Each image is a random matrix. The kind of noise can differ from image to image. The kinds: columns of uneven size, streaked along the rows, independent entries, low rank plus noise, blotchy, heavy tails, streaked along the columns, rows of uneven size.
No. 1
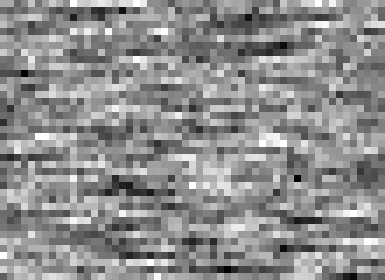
streaked along the rows
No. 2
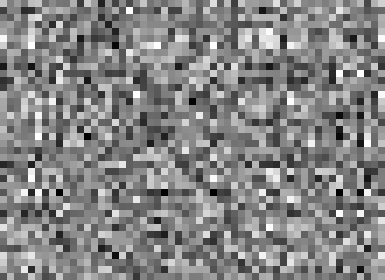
low rank plus noise
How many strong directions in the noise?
two
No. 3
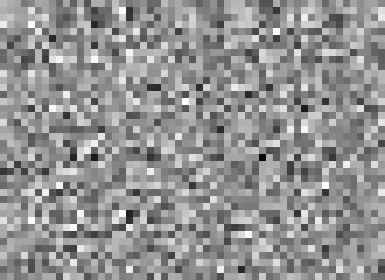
low rank plus noise
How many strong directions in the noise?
one
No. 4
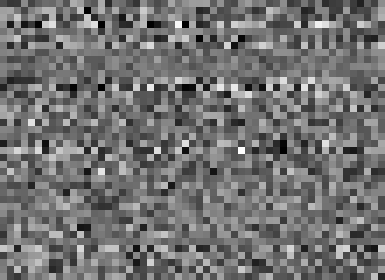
rows of uneven size
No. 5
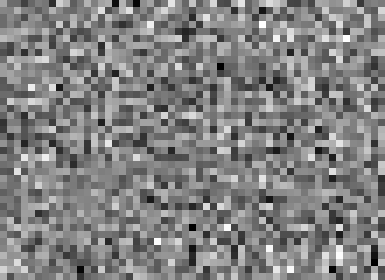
low rank plus noise
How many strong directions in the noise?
three or four
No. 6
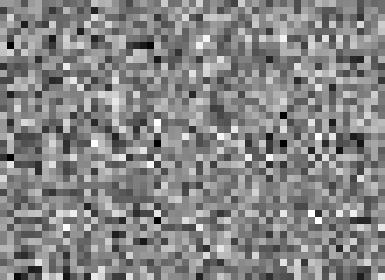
low rank plus noise
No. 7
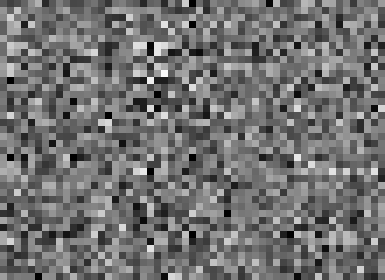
low rank plus noise
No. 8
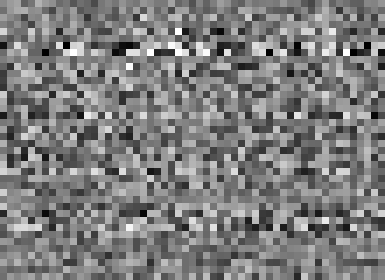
rows of uneven size
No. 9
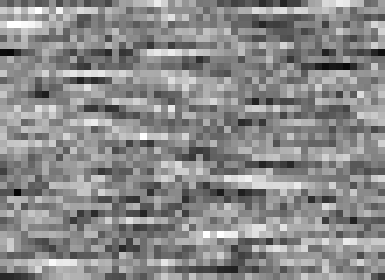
streaked along the rows
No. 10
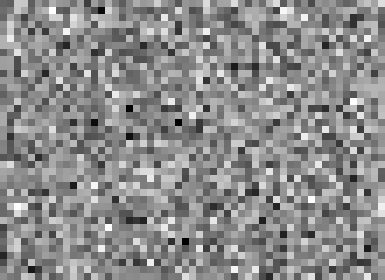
independent entries
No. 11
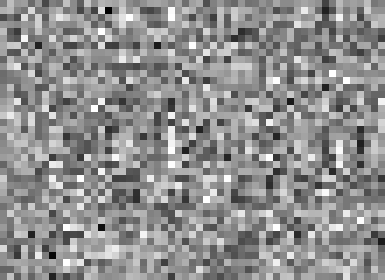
low rank plus noise
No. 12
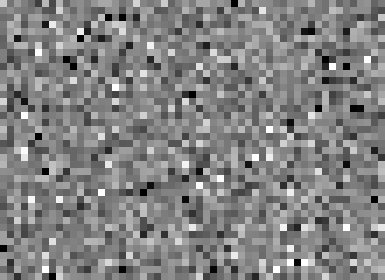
heavy tails
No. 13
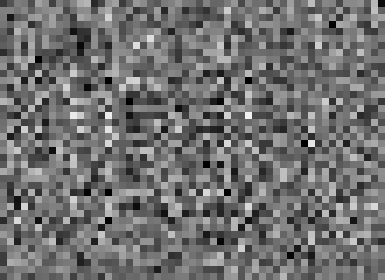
low rank plus noise
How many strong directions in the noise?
one
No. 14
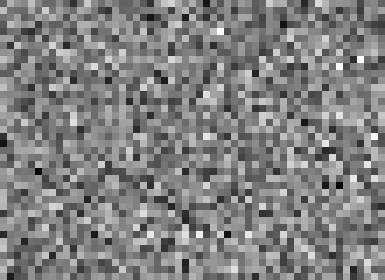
independent entries
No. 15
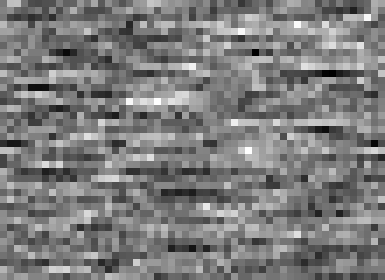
streaked along the rows
